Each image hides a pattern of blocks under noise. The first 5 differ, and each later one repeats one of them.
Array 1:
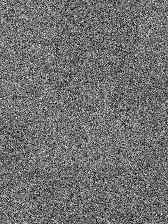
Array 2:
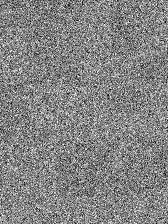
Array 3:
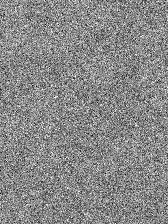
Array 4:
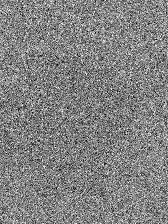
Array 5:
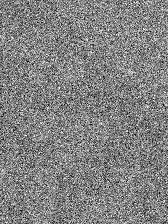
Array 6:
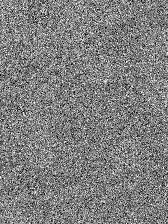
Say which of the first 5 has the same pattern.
3
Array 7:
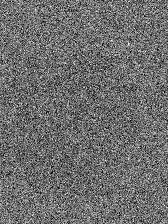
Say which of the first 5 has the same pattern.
4
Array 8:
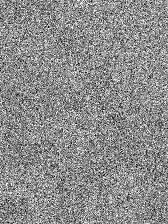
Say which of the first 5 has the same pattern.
5
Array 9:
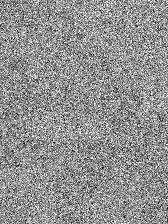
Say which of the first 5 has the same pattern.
5
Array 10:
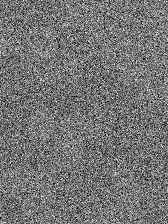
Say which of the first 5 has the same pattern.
5
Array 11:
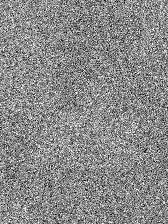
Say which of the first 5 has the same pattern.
1
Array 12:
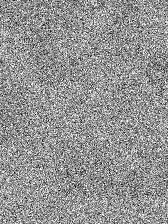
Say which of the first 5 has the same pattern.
2
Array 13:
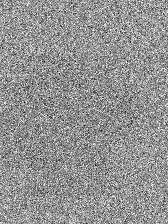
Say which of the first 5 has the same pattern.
4
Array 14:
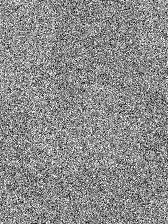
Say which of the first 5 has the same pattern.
1
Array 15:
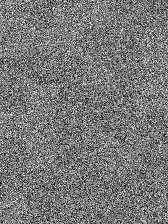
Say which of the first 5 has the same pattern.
3
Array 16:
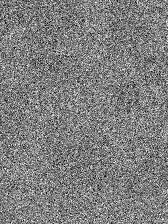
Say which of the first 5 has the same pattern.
2
